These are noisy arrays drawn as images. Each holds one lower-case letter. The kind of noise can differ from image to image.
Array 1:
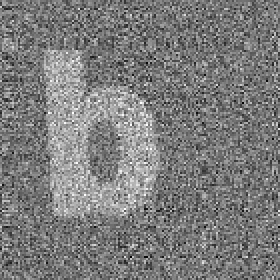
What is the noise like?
low rank plus noise
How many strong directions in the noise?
three or four
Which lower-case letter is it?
b
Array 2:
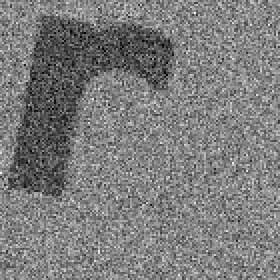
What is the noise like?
independent entries
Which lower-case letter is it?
r
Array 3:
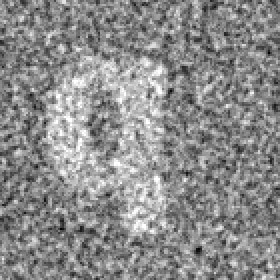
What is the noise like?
blotchy
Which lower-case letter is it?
q
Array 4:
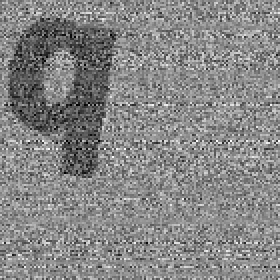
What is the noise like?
rows of uneven size
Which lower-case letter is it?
q
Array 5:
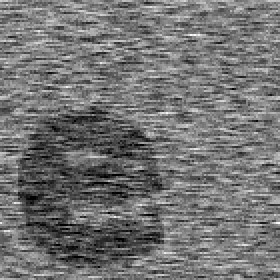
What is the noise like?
streaked along the rows
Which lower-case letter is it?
e
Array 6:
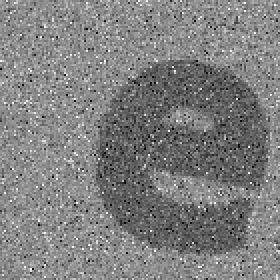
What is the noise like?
heavy tails
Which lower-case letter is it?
e
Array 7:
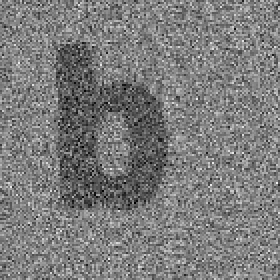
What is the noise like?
low rank plus noise
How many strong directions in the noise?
five to eight
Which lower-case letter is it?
b
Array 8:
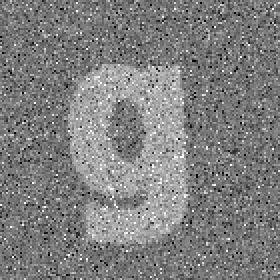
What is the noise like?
heavy tails
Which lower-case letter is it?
g
